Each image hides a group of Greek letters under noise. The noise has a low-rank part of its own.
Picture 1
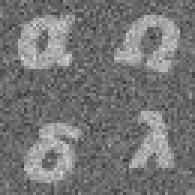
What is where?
top left: alpha; top right: omega; bottom left: delta; bottom right: lambda
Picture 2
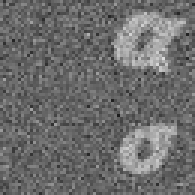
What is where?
top right: alpha; bottom right: sigma
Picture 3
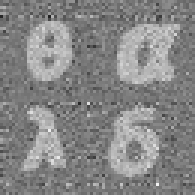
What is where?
top left: theta; top right: alpha; bottom left: lambda; bottom right: delta
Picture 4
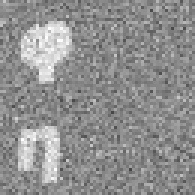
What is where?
top left: phi; bottom left: eta
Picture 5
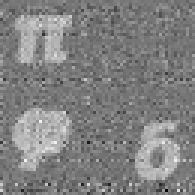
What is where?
top left: pi; bottom left: phi; bottom right: delta
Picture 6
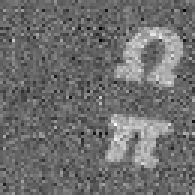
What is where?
top right: omega; bottom right: pi
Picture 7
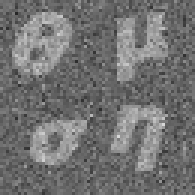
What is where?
top left: theta; top right: mu; bottom left: sigma; bottom right: eta
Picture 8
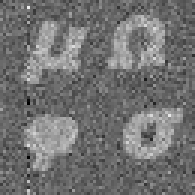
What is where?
top left: mu; top right: omega; bottom left: phi; bottom right: sigma
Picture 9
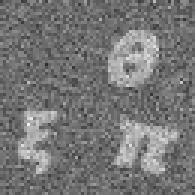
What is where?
top right: theta; bottom left: xi; bottom right: pi
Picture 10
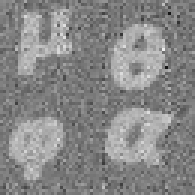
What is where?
top left: mu; top right: theta; bottom left: phi; bottom right: alpha
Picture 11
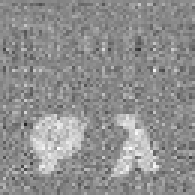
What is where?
bottom left: phi; bottom right: lambda
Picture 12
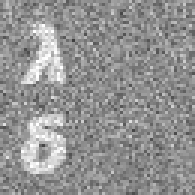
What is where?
top left: lambda; bottom left: delta
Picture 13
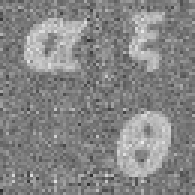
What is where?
top left: alpha; top right: xi; bottom right: theta
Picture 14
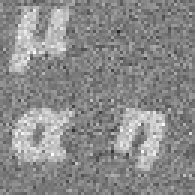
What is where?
top left: mu; bottom left: alpha; bottom right: eta
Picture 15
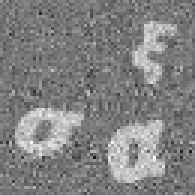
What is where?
top right: xi; bottom left: sigma; bottom right: alpha
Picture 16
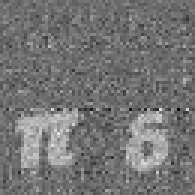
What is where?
bottom left: pi; bottom right: delta
